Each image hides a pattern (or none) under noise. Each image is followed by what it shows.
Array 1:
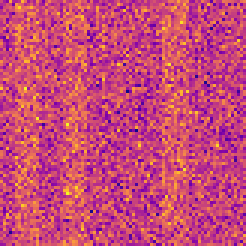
bands of columns
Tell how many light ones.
3
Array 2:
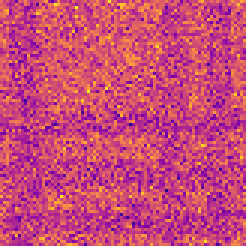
bands of rows crossing bands of columns
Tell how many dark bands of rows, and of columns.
3 and 3
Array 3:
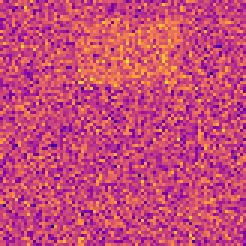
one block
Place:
top middle
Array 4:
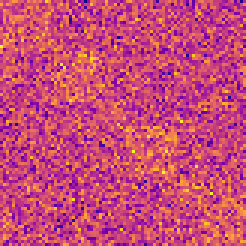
blocks along the diagonal
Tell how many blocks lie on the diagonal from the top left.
6
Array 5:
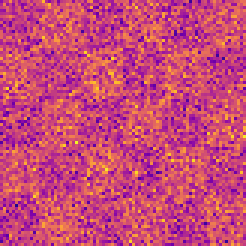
a checkerboard
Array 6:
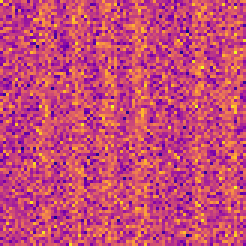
bands of columns
